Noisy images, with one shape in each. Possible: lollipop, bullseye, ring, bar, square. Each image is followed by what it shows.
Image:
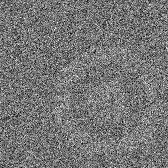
bullseye
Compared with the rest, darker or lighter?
lighter
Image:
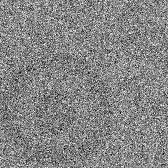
bullseye
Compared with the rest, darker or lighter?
darker
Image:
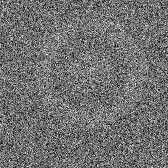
bullseye
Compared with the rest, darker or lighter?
lighter
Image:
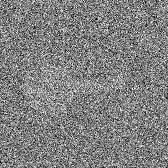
lollipop
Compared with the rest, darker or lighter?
lighter
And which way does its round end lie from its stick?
left
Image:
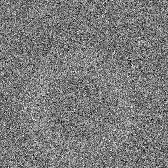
ring
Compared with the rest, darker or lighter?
lighter
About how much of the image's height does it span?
two thirds
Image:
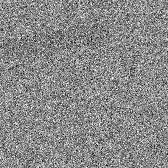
bar
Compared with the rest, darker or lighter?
darker
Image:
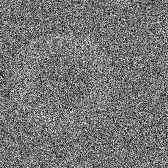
ring
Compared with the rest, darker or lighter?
lighter
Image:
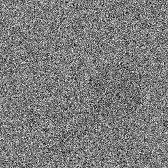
lollipop
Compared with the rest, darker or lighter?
darker
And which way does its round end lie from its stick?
up and right
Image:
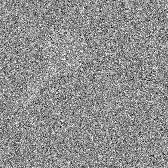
lollipop
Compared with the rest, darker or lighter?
lighter
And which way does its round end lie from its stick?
up and right
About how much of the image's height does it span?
half
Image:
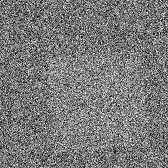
square
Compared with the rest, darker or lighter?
lighter
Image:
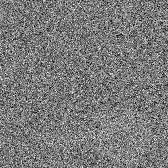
lollipop
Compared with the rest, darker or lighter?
lighter
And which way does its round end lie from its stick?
right
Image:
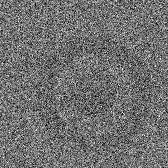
bullseye
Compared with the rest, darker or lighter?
darker
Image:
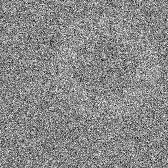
ring
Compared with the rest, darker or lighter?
lighter
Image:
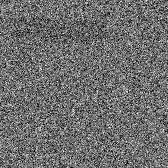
bar
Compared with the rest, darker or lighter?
darker
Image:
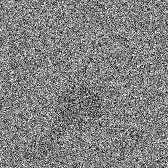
lollipop
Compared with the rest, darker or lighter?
darker
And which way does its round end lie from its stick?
up and right
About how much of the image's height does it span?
half
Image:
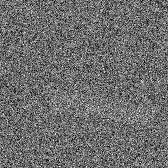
bar
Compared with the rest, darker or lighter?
lighter
